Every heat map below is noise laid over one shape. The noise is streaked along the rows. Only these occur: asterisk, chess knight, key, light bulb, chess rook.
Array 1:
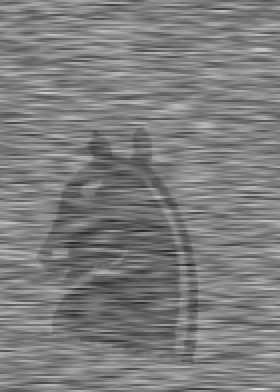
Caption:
dark chess knight
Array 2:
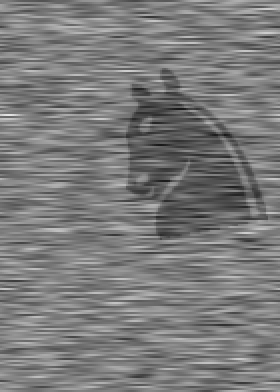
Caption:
dark chess knight
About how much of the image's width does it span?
half
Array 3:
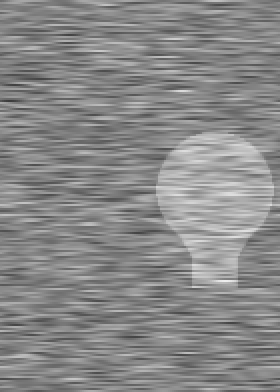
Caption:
light light bulb, middle right
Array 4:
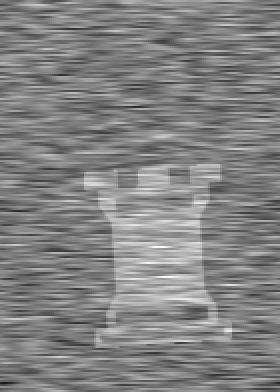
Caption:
light chess rook
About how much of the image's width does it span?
half
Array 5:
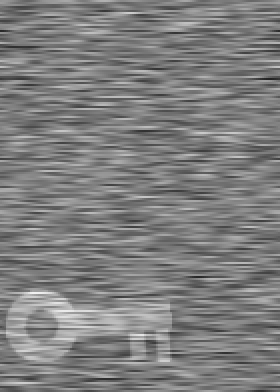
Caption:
light key
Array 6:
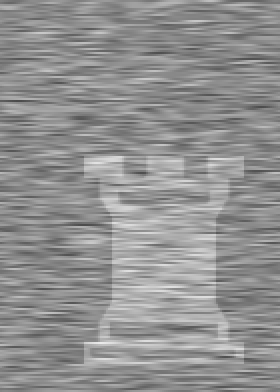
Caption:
light chess rook
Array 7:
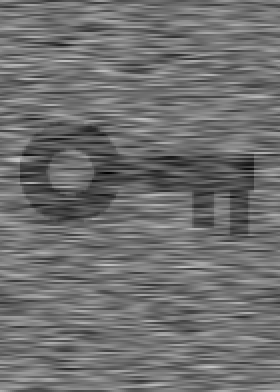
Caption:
dark key
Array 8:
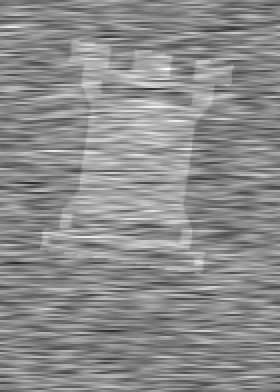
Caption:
light chess rook
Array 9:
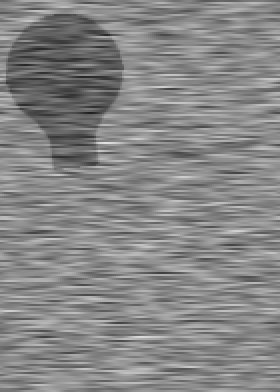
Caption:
dark light bulb, top left
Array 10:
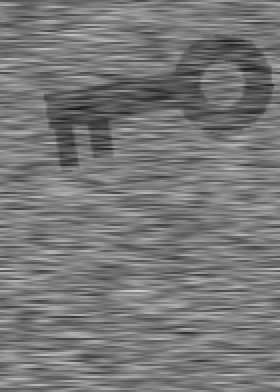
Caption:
dark key
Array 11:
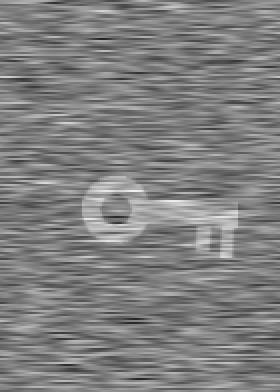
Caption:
light key
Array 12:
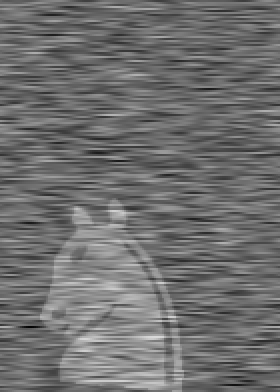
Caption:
light chess knight
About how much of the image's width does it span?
half
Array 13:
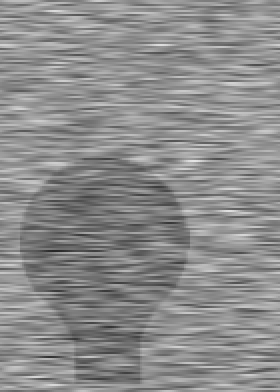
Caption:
dark light bulb
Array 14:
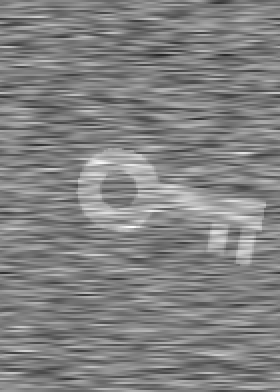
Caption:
light key
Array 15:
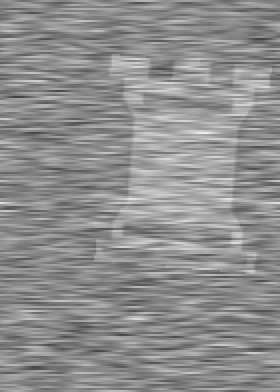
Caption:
light chess rook
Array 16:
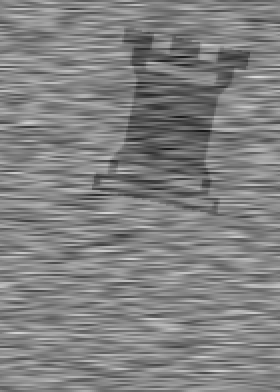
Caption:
dark chess rook
